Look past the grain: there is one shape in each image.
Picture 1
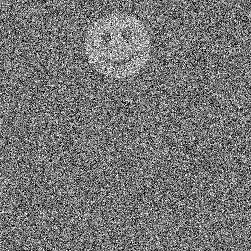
smiling face
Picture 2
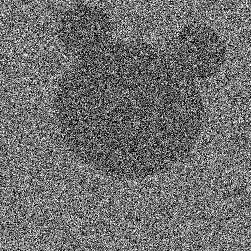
bear's head
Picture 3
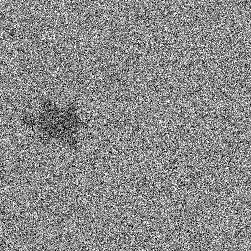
turtle
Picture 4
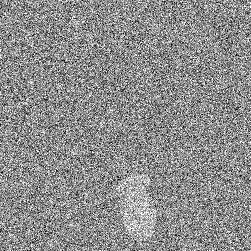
footprint
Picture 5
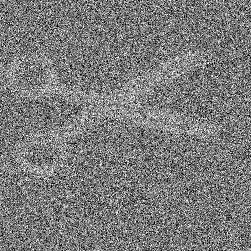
pair of scissors
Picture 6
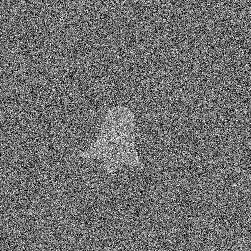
bell
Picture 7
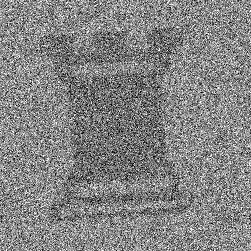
chess rook
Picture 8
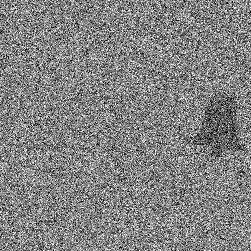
bell
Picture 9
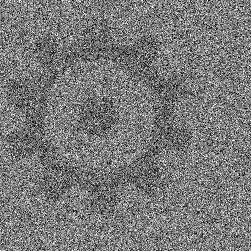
gear
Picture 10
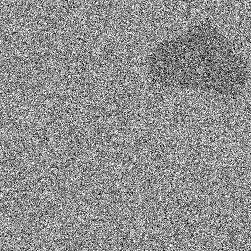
cloud
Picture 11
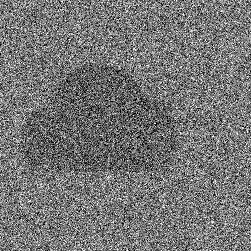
cloud
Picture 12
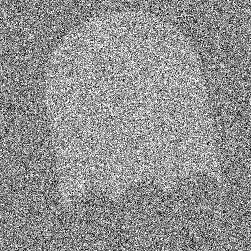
ghost
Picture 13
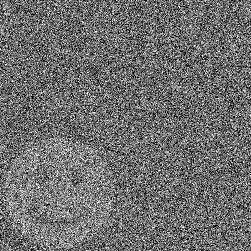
smiling face
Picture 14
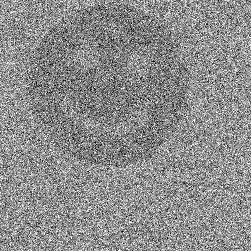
smiling face
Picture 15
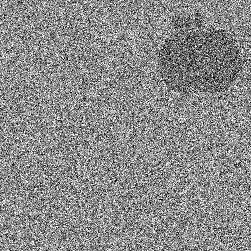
apple
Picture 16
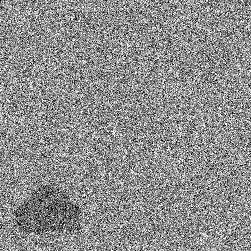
cloud
